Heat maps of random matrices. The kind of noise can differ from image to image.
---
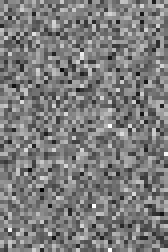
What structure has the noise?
independent entries
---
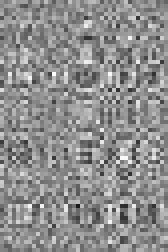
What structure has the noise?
low rank plus noise
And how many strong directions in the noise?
two
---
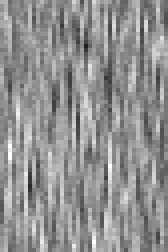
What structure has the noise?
streaked along the columns
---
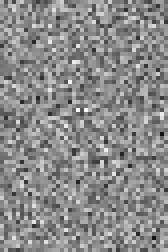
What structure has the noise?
independent entries
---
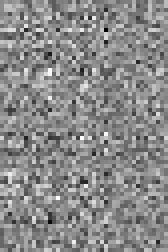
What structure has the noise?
low rank plus noise
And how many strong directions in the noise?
three or four
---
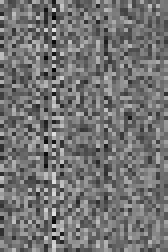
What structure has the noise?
columns of uneven size
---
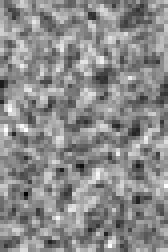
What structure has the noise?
blotchy
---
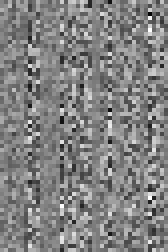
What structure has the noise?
columns of uneven size
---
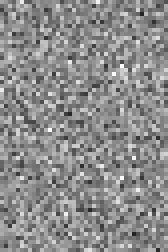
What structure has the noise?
independent entries
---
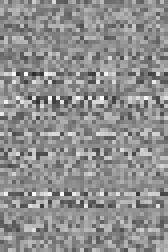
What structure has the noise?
rows of uneven size
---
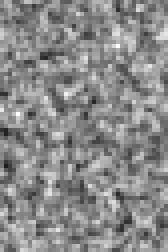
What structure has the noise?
blotchy
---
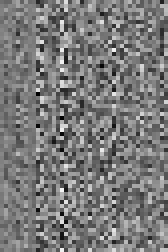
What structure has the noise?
columns of uneven size
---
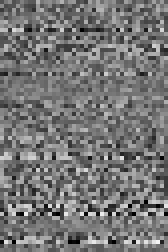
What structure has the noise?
rows of uneven size
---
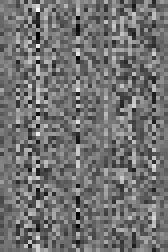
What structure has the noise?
columns of uneven size
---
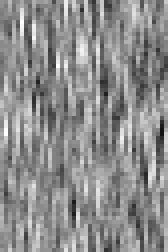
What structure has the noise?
streaked along the columns
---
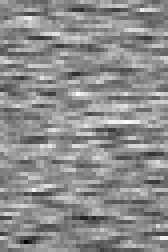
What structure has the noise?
streaked along the rows
